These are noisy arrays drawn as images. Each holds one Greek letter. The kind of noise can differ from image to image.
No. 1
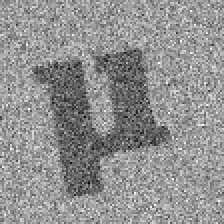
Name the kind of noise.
independent entries
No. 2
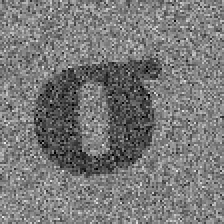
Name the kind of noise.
independent entries
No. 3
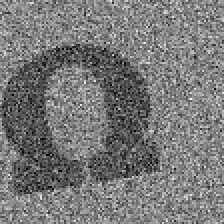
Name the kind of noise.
independent entries
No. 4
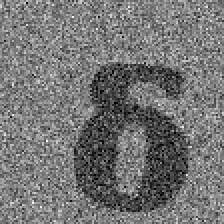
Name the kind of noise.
independent entries
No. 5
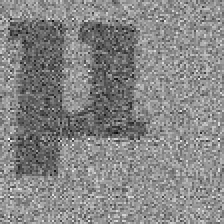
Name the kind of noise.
low rank plus noise
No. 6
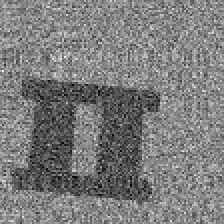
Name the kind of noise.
low rank plus noise
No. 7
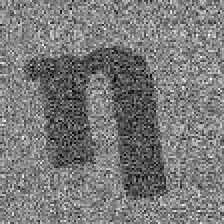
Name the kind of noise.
low rank plus noise
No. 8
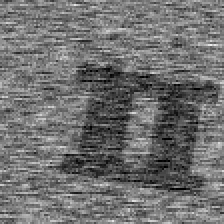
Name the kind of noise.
streaked along the rows
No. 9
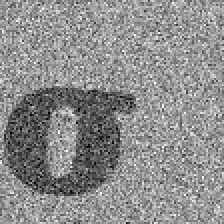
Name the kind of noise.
independent entries
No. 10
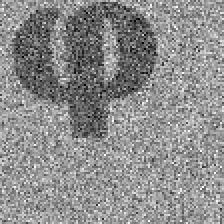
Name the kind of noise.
independent entries
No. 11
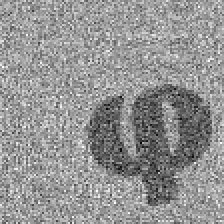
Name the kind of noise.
low rank plus noise
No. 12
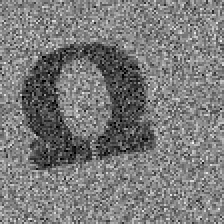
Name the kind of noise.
independent entries
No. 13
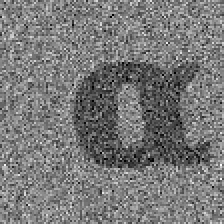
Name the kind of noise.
low rank plus noise
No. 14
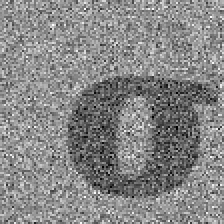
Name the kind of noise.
low rank plus noise
